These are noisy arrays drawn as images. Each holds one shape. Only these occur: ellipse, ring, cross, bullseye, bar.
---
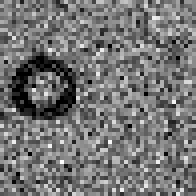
ring
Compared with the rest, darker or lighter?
darker
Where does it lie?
middle left
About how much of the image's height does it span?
a third
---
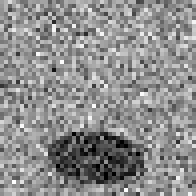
ellipse
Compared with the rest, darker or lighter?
darker
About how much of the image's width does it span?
half
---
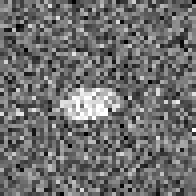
ellipse
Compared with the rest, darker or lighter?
lighter
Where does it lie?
centre
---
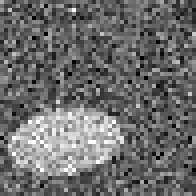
ellipse
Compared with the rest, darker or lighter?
lighter
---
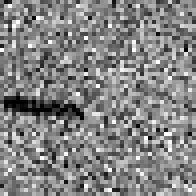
bar
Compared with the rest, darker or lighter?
darker
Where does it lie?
middle left
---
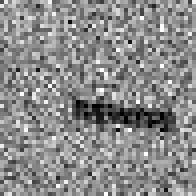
bar
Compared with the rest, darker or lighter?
darker
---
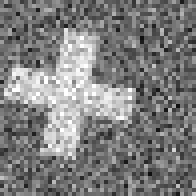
cross
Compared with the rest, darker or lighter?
lighter
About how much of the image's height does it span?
two thirds
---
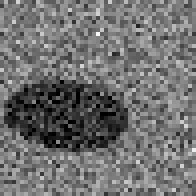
ellipse
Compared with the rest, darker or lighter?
darker
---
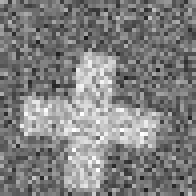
cross
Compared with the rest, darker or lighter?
lighter
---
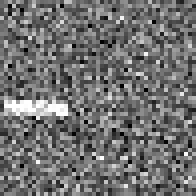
bar
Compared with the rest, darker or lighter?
lighter
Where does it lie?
middle left
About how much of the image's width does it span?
a third
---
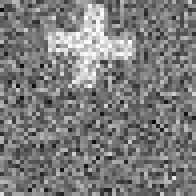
cross
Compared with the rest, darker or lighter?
lighter
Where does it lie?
top middle
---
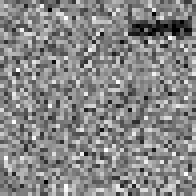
bar
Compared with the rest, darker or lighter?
darker
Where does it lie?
top right
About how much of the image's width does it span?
a third
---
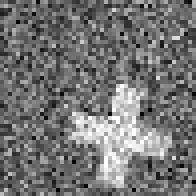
cross
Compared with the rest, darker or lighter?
lighter
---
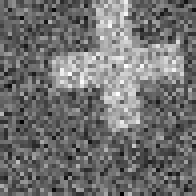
cross
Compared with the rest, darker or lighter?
lighter
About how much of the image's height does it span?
two thirds
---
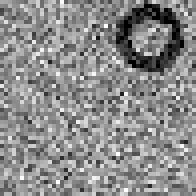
ring
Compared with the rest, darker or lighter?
darker
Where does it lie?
top right
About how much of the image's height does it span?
a third
